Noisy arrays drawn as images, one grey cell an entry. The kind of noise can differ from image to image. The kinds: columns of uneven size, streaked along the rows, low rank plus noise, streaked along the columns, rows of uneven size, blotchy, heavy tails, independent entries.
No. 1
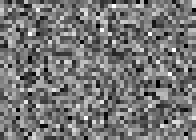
independent entries
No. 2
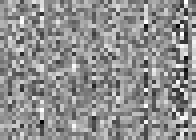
columns of uneven size
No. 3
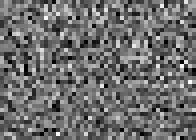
low rank plus noise
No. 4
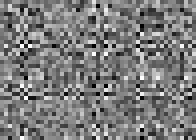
low rank plus noise
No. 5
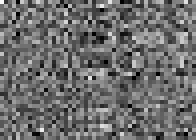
low rank plus noise
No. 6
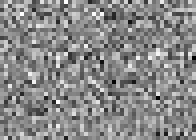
low rank plus noise
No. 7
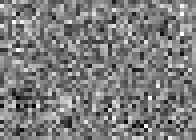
low rank plus noise
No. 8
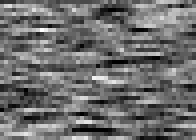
streaked along the rows
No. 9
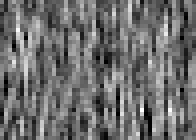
streaked along the columns
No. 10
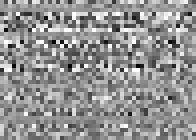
rows of uneven size
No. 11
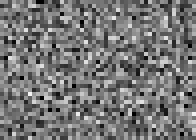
independent entries
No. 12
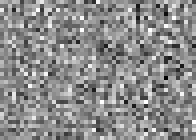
low rank plus noise
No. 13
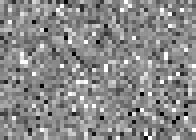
heavy tails
